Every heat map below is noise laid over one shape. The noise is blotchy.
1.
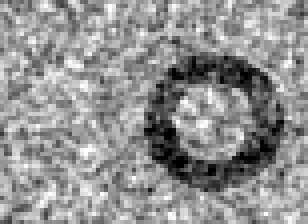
ring
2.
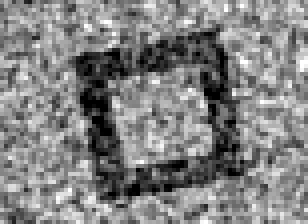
square frame
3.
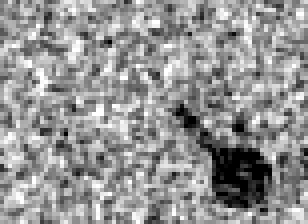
lollipop
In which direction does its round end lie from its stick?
down and right
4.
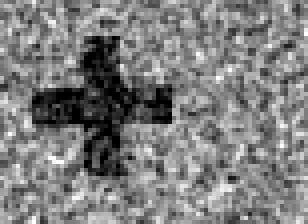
cross
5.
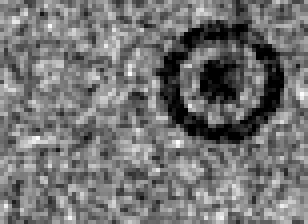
bullseye
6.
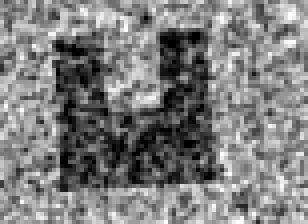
square with a notch
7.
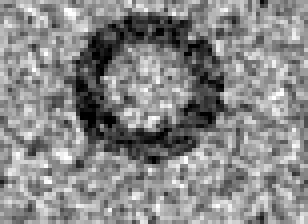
ring
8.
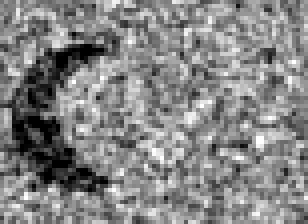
crescent
